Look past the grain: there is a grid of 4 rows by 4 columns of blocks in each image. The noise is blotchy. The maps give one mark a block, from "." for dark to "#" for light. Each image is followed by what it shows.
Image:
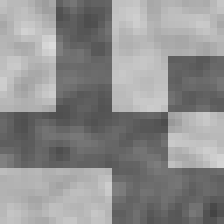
#.##
#.#.
...#
##..
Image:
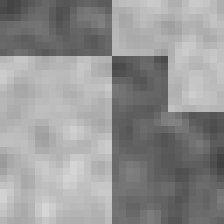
..##
##.#
##..
##..
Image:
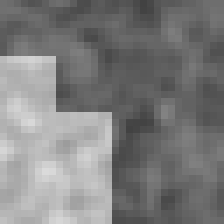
....
#...
##..
##..
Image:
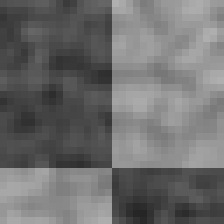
..##
..##
..##
##..
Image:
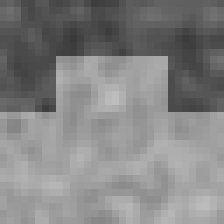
....
.##.
####
####
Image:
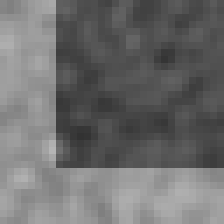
#...
#...
#...
####
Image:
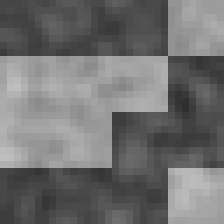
...#
###.
##..
...#
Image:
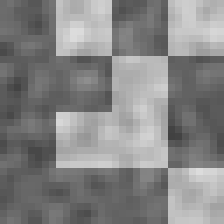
.#.#
..#.
.##.
...#
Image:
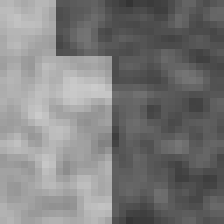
#...
##..
##..
##..
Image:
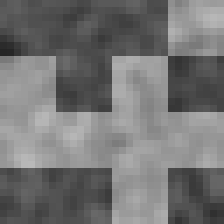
...#
#.#.
####
..#.
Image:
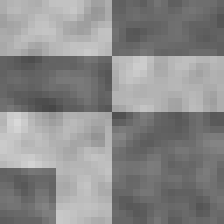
##..
..##
##..
.#..
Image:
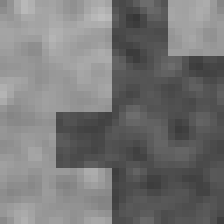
##.#
##..
#...
##..
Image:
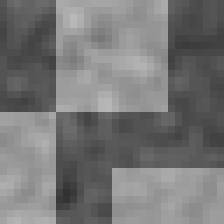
.##.
.##.
#...
#.##
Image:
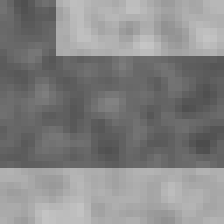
.###
....
....
####
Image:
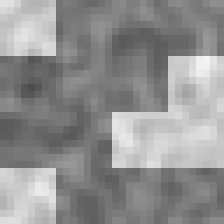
#...
...#
..##
#...
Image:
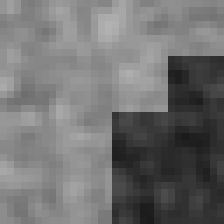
####
###.
##..
##..
